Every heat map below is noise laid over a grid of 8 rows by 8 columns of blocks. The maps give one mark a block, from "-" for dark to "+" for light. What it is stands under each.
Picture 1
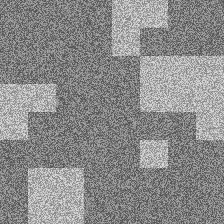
----++--
----+---
-----+++
++---+++
+------+
-----+--
-++-----
-++-----
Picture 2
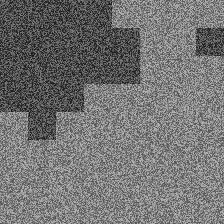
----++++
-----++-
-----+++
---+++++
+-++++++
++++++++
++++++++
++++++++
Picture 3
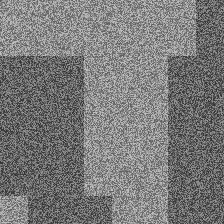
+++++++-
+++++++-
---+++--
---+++--
---+++--
---+++--
---+++--
+---++--
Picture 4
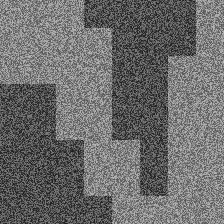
+++----+
++++---+
++++--++
--++--++
--++--++
---++-++
---++-++
----++++
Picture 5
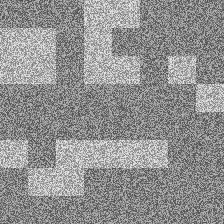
---++---
++-+----
++-++-+-
-------+
--------
+-++++--
-++-----
--------
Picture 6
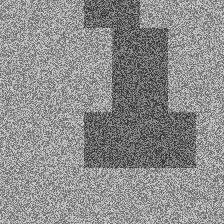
+++--+++
++++--++
++++--++
++++--++
+++----+
+++----+
++++++++
++++++++
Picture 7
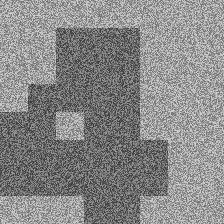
++++++++
++---+++
++---+++
+----+++
--+--+++
------++
------++
+++--+++
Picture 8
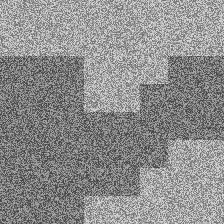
++++++++
++++++++
---+++--
---++---
--------
------++
-----+++
---+++++
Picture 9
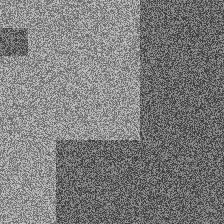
+++++---
-++++---
+++++---
+++++---
+++++---
++------
++------
++------
